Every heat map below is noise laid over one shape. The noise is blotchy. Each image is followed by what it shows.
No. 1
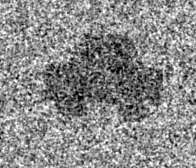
dark car
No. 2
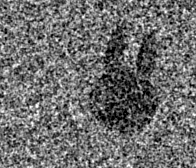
dark rabbit's head
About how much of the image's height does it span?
two thirds
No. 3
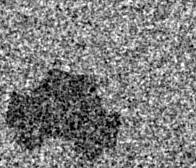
dark car
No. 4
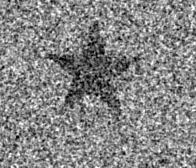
dark star
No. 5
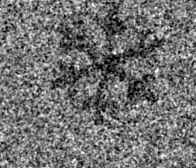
dark snowflake
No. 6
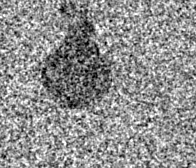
dark pear
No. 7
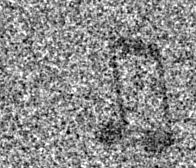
dark pair of musical notes
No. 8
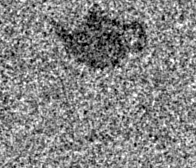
dark teapot
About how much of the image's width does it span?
half
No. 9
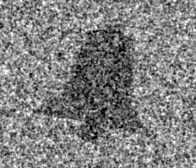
dark bell
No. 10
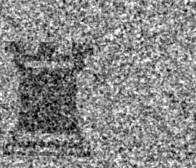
dark chess rook
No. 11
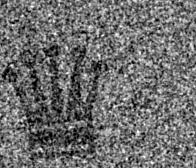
dark chess queen
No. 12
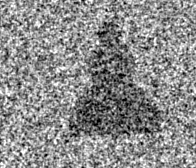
dark chess pawn
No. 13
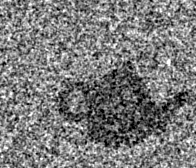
dark teapot
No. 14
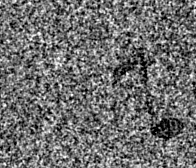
dark musical note
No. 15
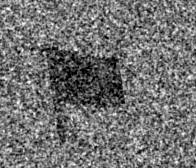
dark flag
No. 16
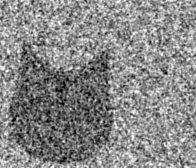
dark cat's head
